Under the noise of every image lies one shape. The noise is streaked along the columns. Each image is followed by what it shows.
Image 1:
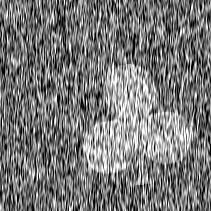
light club
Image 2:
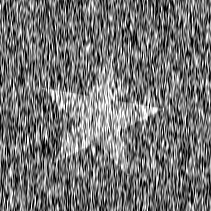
light star
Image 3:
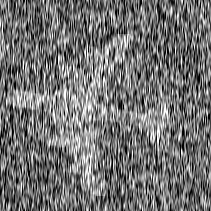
light airplane
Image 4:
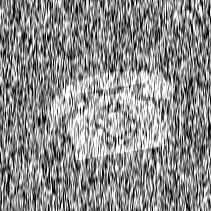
light telephone
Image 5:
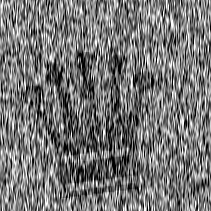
dark chess queen
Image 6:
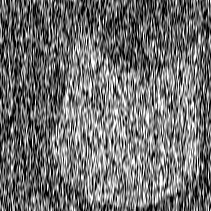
light cat's head
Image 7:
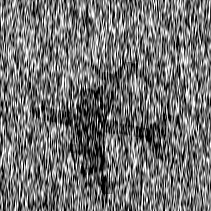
dark airplane
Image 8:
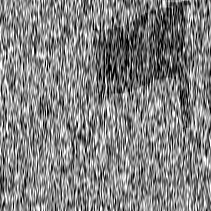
dark flag
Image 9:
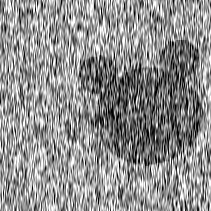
dark bear's head
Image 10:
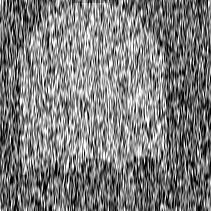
light ghost
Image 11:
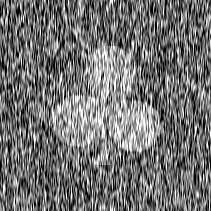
light club
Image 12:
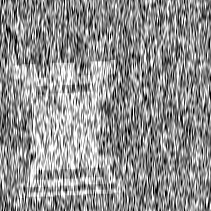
light chess rook
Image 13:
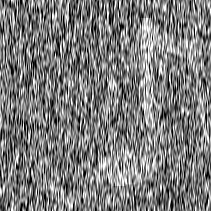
light musical note
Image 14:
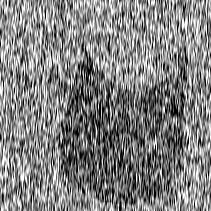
dark cat's head
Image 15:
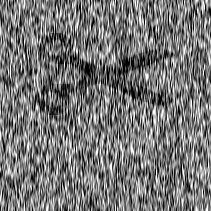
dark pair of scissors
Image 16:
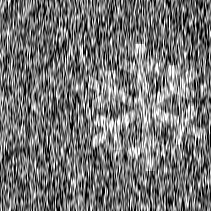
light snowflake
